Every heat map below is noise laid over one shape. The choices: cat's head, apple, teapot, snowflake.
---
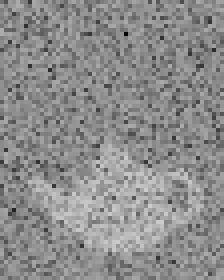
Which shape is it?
teapot
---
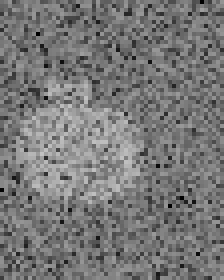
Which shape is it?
apple
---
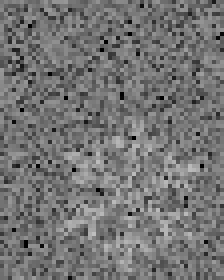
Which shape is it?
snowflake
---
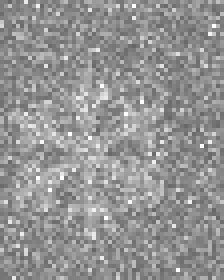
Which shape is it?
snowflake
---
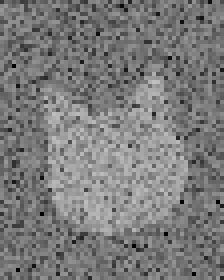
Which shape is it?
cat's head
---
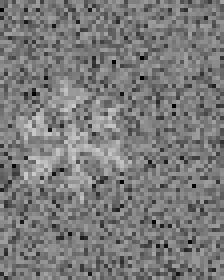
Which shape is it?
snowflake
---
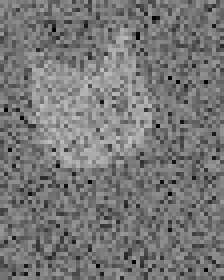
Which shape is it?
cat's head
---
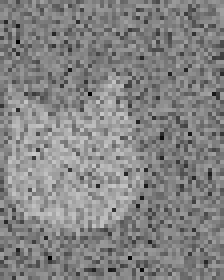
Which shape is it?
cat's head
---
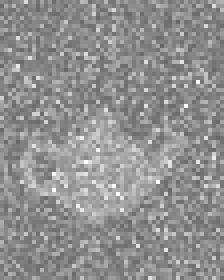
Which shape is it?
teapot
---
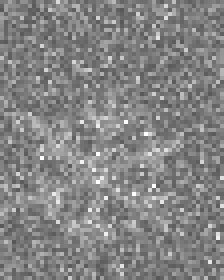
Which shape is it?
snowflake
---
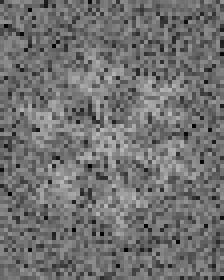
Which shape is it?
snowflake
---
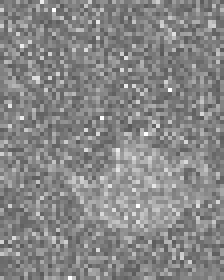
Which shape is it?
teapot
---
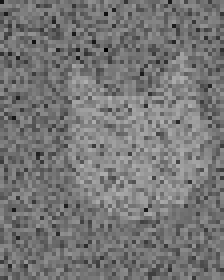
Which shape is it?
cat's head
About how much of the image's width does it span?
two thirds
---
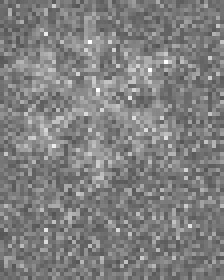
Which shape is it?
snowflake
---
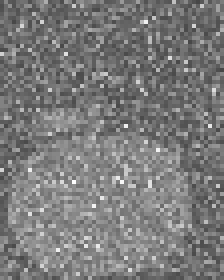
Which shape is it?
apple
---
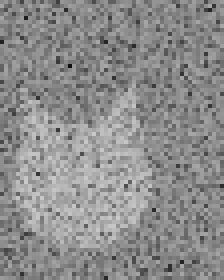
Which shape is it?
cat's head
